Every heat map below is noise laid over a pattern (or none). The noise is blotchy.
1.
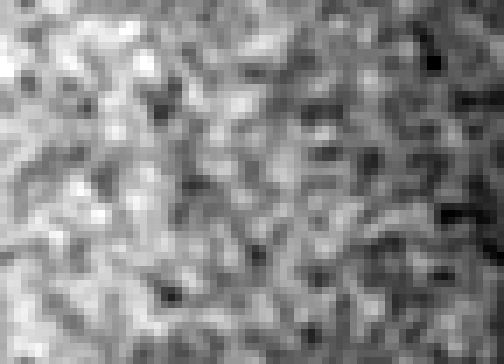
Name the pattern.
a smooth slope
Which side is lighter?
left
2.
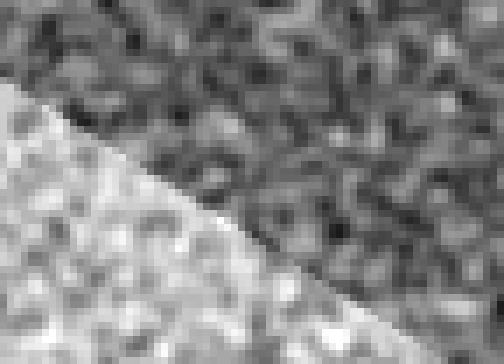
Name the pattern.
a sharp edge
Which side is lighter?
bottom left
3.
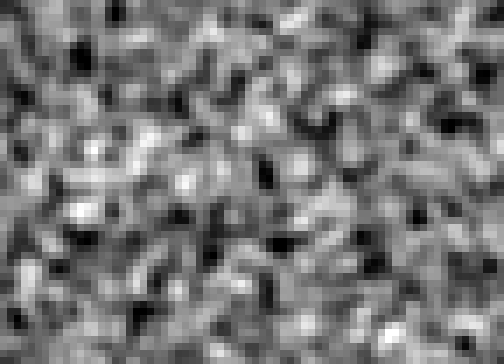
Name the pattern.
only noise
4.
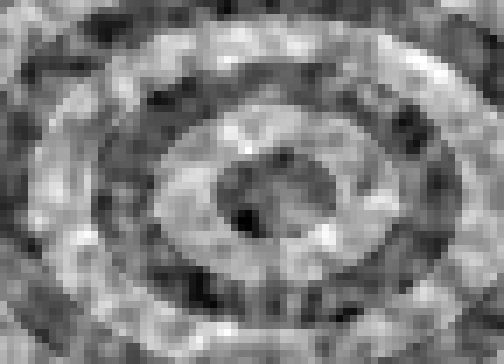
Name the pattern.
rings round one point
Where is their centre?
centre
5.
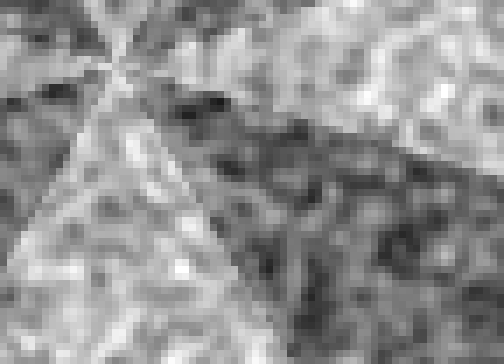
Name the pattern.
spokes from one point
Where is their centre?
top left
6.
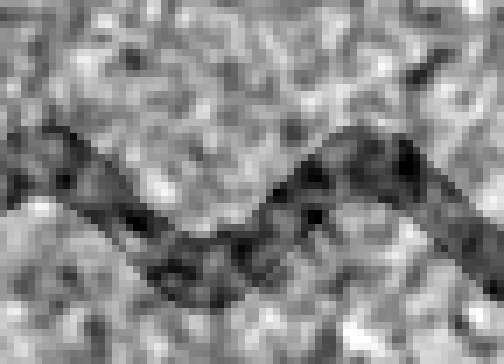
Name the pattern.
a wavy band
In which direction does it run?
left to right
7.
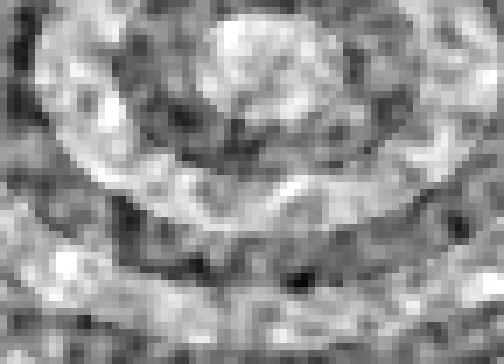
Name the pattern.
rings round one point
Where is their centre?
top middle
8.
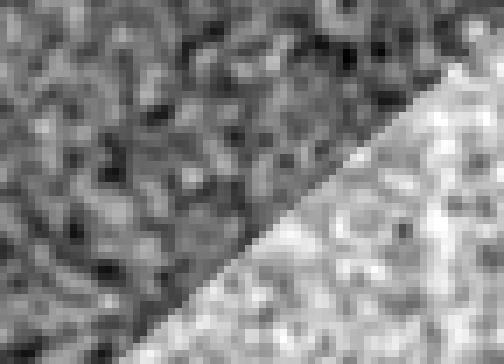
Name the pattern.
a sharp edge
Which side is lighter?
bottom right
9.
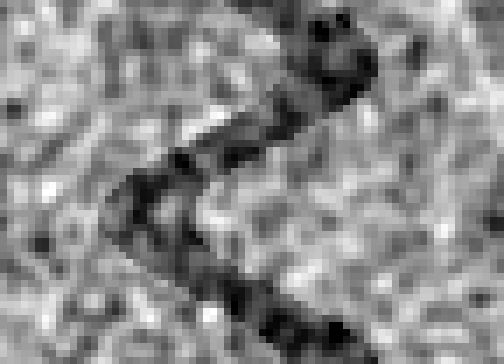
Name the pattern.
a wavy band
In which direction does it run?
top to bottom
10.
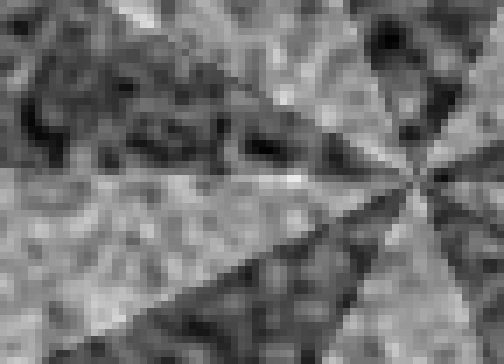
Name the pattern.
spokes from one point
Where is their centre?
middle right
